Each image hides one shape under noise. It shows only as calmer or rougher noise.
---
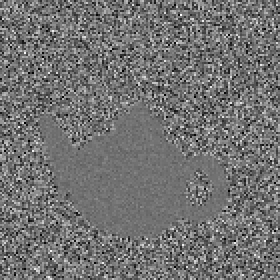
teapot
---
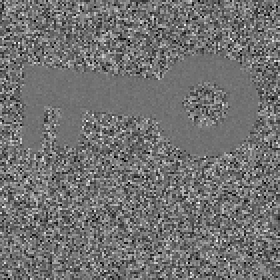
key
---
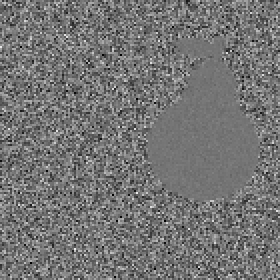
pear
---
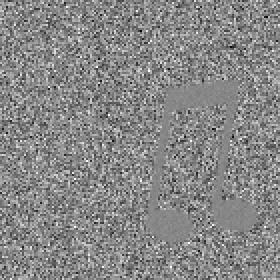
pair of musical notes
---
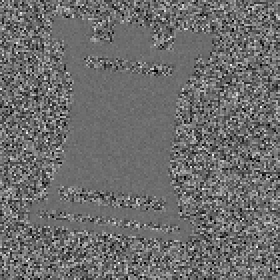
chess rook
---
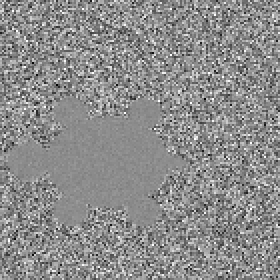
turtle
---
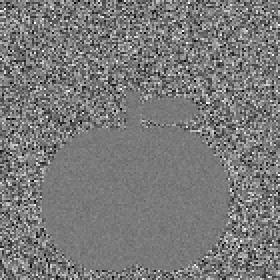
apple
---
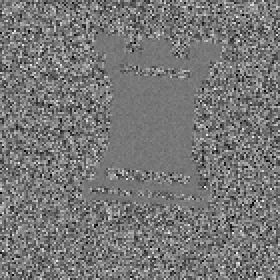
chess rook
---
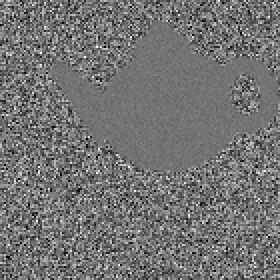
teapot
